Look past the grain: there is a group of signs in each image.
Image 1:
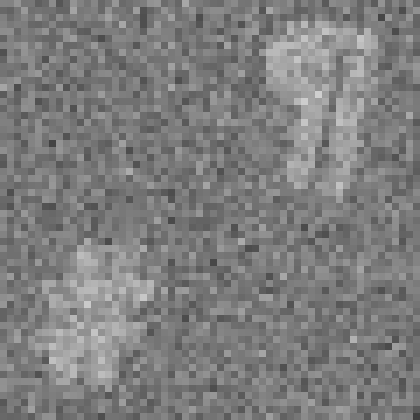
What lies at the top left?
nothing
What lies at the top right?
pilcrow
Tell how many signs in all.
2
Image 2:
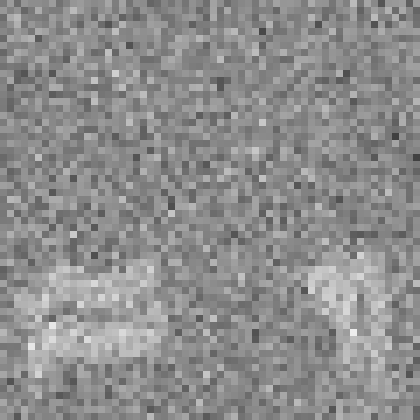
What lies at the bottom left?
approximately sign
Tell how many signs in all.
2
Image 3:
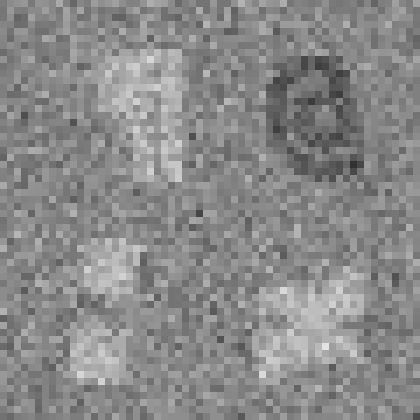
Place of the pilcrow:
top left
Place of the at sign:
top right
